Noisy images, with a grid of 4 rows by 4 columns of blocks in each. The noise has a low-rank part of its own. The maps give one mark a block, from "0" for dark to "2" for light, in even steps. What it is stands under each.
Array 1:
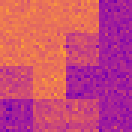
2 2 2 0
2 2 1 0
1 2 0 0
0 1 1 0
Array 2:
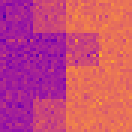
0 1 2 2
0 0 1 2
0 0 2 2
0 1 2 2
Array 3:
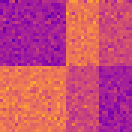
0 0 2 1
0 0 2 1
2 2 1 0
2 2 1 0
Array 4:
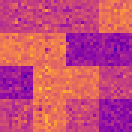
1 1 1 2
2 2 0 0
0 2 2 1
1 2 1 0
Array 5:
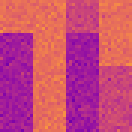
2 2 1 2
0 2 0 2
0 2 0 1
0 2 0 1
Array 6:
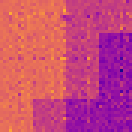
2 2 1 1
2 2 1 0
2 2 1 0
2 1 0 0
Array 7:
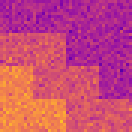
0 0 0 0
1 1 0 0
2 1 1 0
2 2 1 1
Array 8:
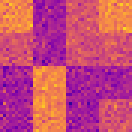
2 0 1 2
1 0 1 1
0 2 0 0
0 2 0 1
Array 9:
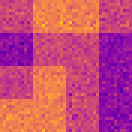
1 2 2 1
0 1 1 0
1 2 1 0
2 2 1 0
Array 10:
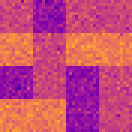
1 0 1 1
2 1 2 2
0 1 0 1
2 2 0 1
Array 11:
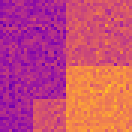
0 0 1 1
0 0 1 1
0 0 2 2
0 1 2 2
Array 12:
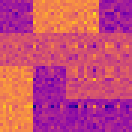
0 2 2 0
1 1 1 1
2 0 1 1
2 0 0 0
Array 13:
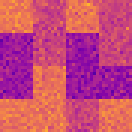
2 1 2 1
0 1 0 1
0 2 0 0
2 2 1 2
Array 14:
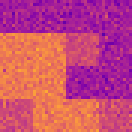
0 0 0 0
2 2 1 0
2 2 0 0
1 2 2 1
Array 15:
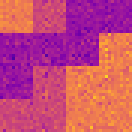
2 1 0 0
0 0 0 2
0 1 2 2
1 1 2 2
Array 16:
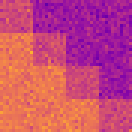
1 0 0 0
2 1 0 0
2 2 1 0
2 2 2 1
